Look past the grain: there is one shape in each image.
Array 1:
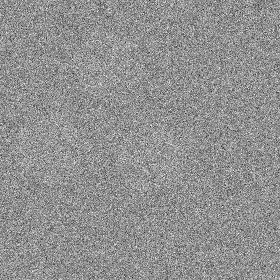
three dots
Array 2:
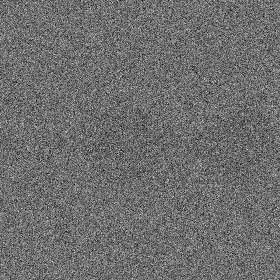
dumbbell
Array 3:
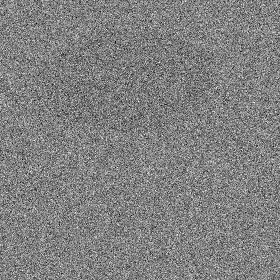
ellipse
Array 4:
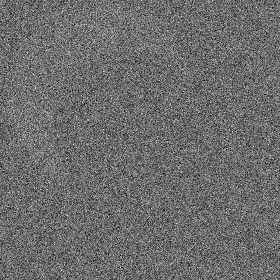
crescent
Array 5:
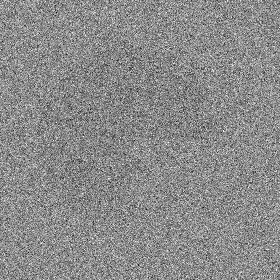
disc with a wedge cut out
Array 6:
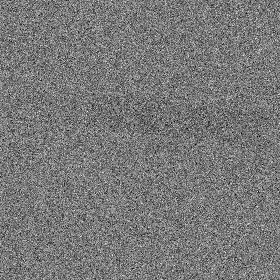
bar
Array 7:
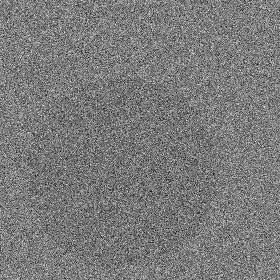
disc
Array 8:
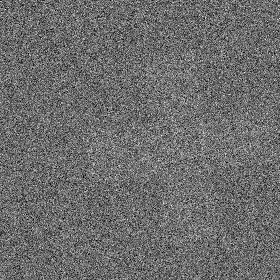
cross
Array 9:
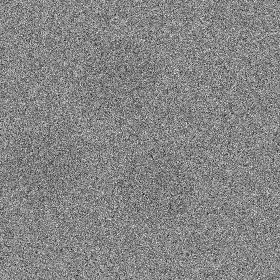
three dots
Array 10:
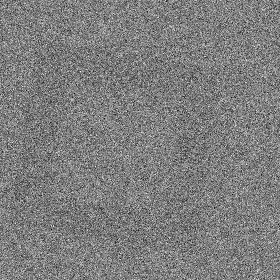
square frame
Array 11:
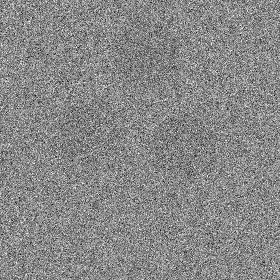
three dots
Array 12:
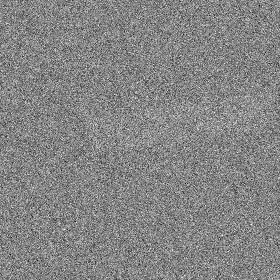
bar
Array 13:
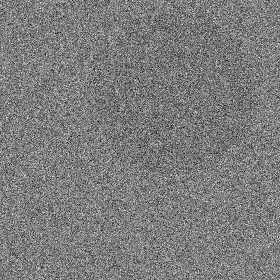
disc
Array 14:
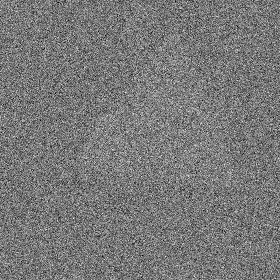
triangle
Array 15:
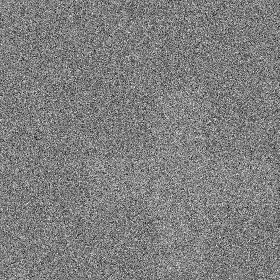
cross
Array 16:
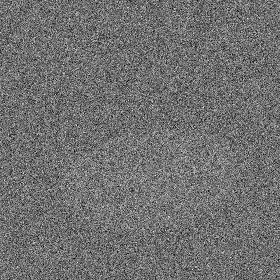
ellipse
